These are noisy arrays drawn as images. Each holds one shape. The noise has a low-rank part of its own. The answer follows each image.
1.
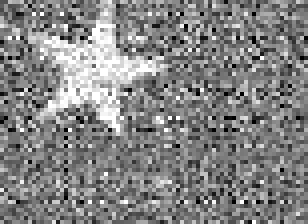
light star
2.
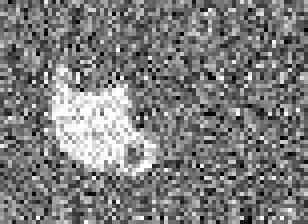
light teapot
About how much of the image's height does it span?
half
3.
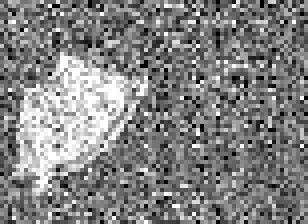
light chess knight
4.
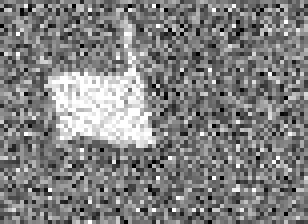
light flag
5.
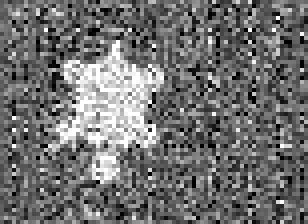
light turtle
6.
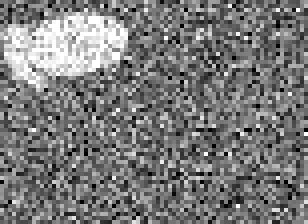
light footprint, top left
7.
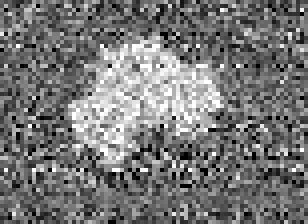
light car
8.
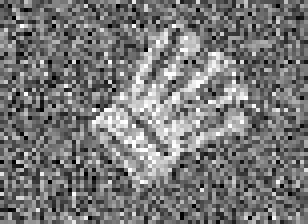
light chess queen
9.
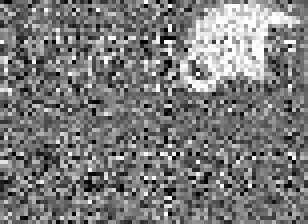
light teapot, top right
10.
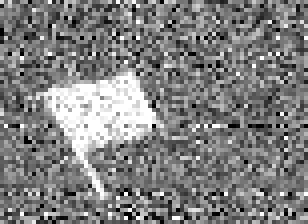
light flag
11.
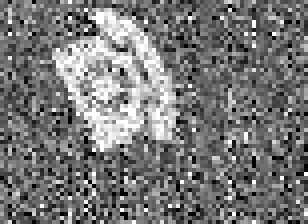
light telephone
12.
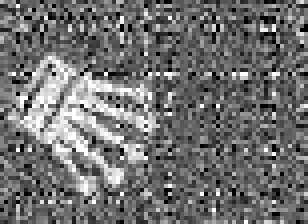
light chess queen
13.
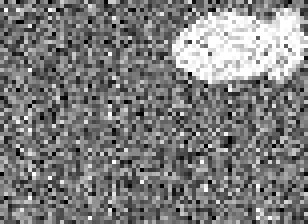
light footprint, top right
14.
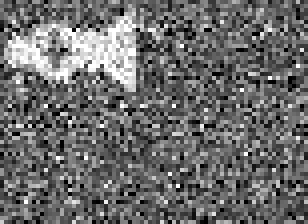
light chess bishop, top left
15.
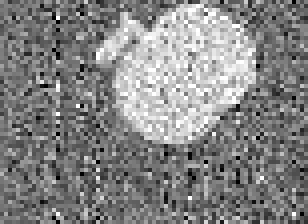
light apple
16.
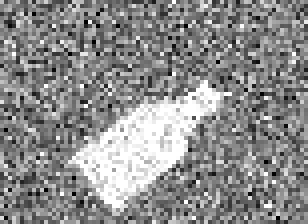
light bottle
